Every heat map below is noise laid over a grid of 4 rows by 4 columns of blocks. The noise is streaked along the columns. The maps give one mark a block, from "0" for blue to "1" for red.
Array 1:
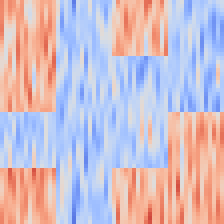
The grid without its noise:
1 0 1 0
1 0 0 0
0 0 0 1
1 0 1 1
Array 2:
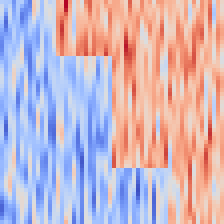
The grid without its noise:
0 1 1 1
0 0 1 1
0 0 1 1
0 0 0 1
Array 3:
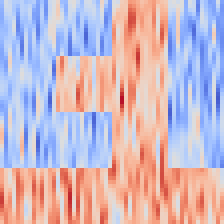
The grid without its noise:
0 0 1 0
0 1 1 0
0 0 1 0
1 1 1 1
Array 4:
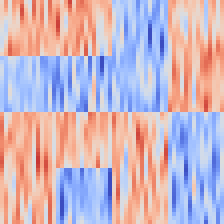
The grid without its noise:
1 1 0 1
0 0 0 1
1 1 1 0
1 0 1 0
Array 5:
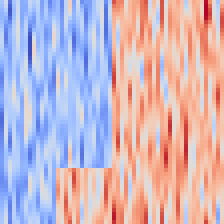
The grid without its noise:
0 0 1 1
0 0 1 1
0 0 1 1
0 1 1 1
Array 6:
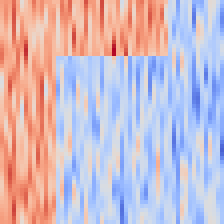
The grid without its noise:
1 1 1 0
1 0 0 0
1 0 0 0
1 0 0 0
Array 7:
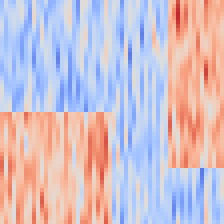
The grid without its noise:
0 0 0 1
0 0 0 1
1 1 0 1
1 1 0 0
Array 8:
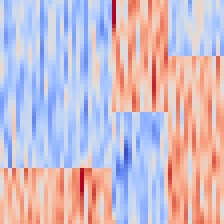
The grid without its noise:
0 0 1 0
0 0 1 1
0 0 0 1
1 1 0 1
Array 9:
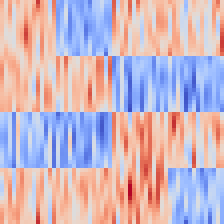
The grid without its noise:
1 0 1 1
1 1 0 0
0 0 1 1
1 1 1 0
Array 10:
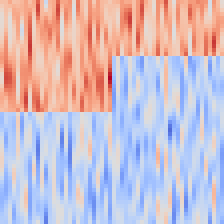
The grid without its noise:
1 1 1 1
1 1 0 0
0 0 0 0
0 0 0 0
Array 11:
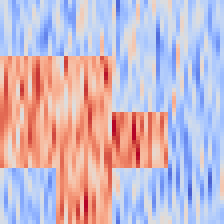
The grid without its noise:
0 0 0 0
1 1 0 0
1 1 1 0
0 1 0 0
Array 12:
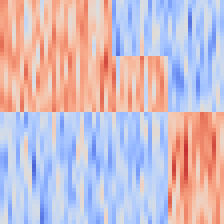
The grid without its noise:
1 1 0 0
1 1 1 0
0 0 0 1
0 0 0 1
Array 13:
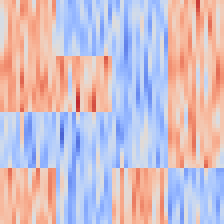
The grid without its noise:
1 0 0 1
1 1 0 1
0 0 0 1
1 0 1 0
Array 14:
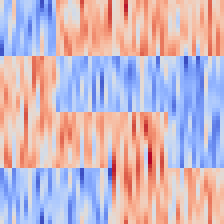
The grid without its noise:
0 1 1 1
1 0 0 0
1 1 1 0
0 0 1 1
